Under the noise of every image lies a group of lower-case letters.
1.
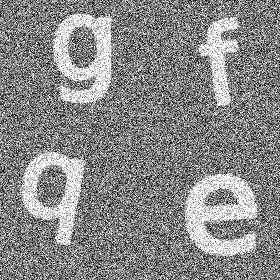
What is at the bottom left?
q
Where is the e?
bottom right
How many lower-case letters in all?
4
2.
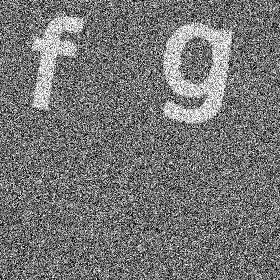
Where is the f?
top left
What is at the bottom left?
nothing
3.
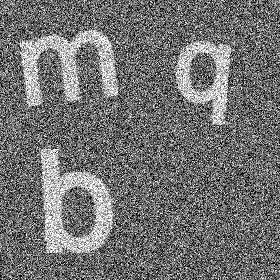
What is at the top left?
m
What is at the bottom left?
b
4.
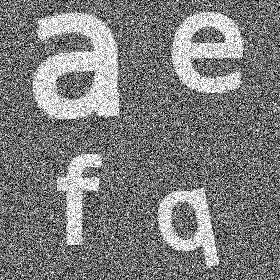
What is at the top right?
e
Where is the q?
bottom right
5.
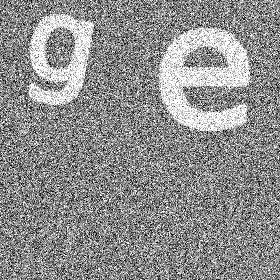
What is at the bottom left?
nothing
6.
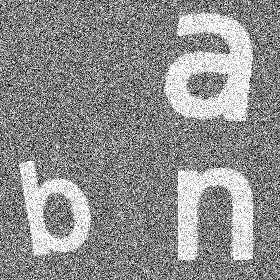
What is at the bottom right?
n
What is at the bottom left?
b
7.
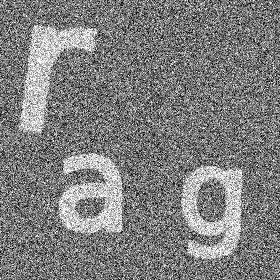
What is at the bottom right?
g
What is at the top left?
r
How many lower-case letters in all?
3
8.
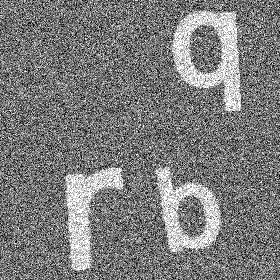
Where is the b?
bottom right
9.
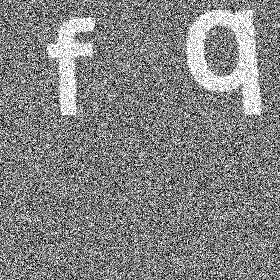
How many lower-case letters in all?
2
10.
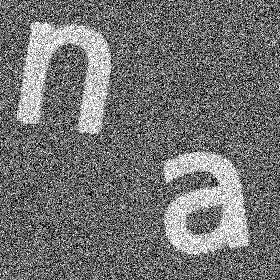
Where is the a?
bottom right
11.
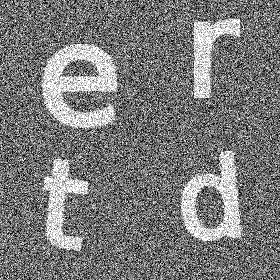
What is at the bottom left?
t
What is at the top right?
r
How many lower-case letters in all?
4
